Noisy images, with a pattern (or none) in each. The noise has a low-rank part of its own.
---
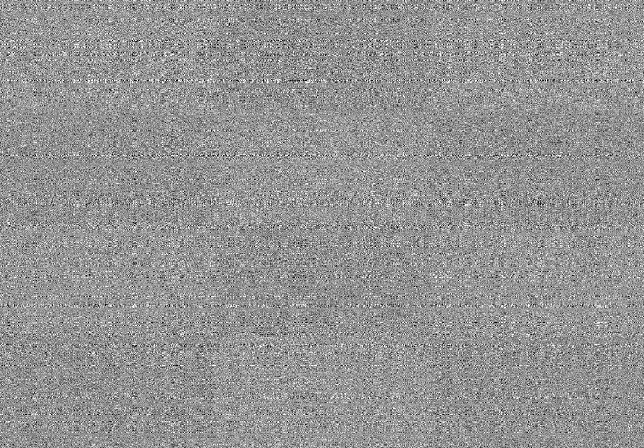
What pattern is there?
a checkerboard
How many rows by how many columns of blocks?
4 by 3
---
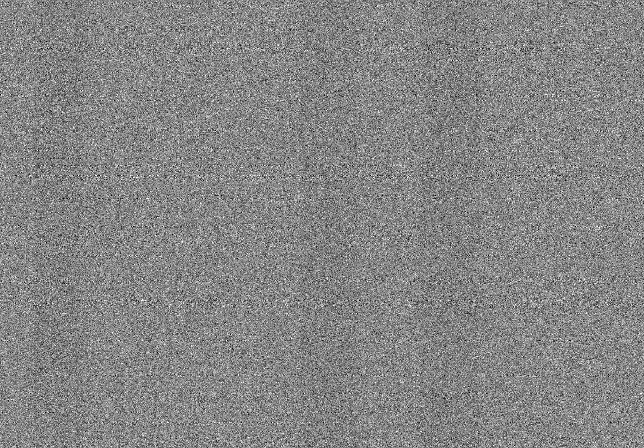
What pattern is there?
bands of columns
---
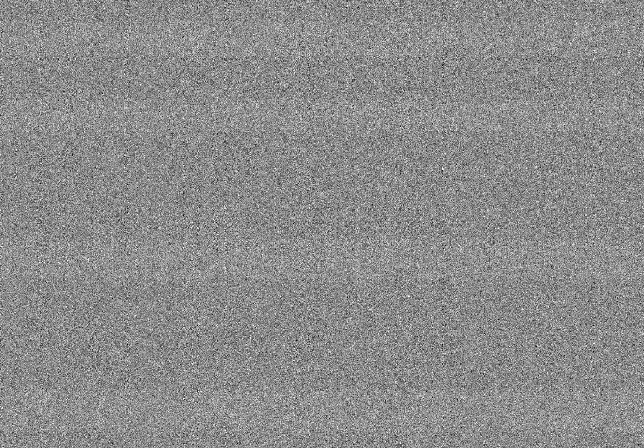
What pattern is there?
bands of rows
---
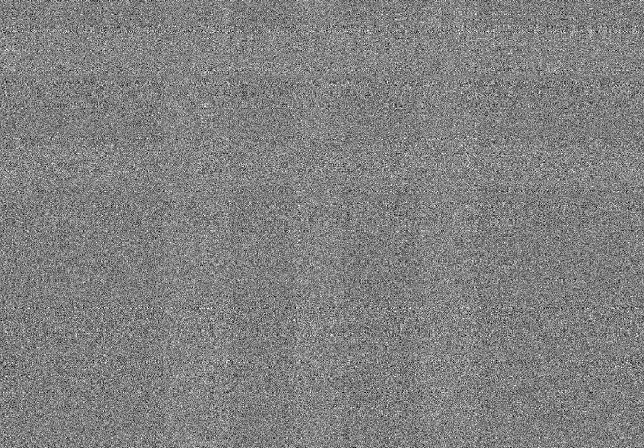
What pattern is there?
bands of rows crossing bands of columns
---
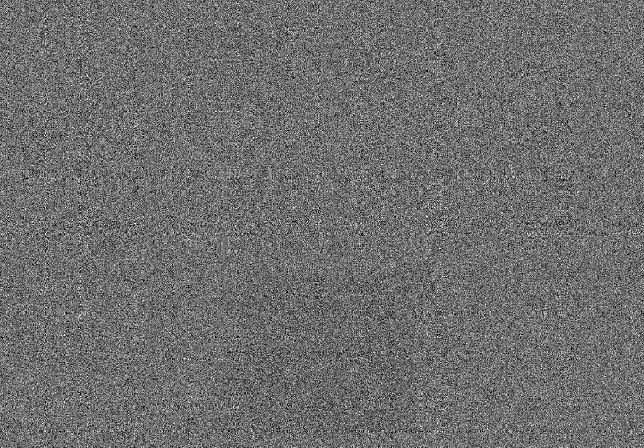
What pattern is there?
one block
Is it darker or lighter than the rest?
darker
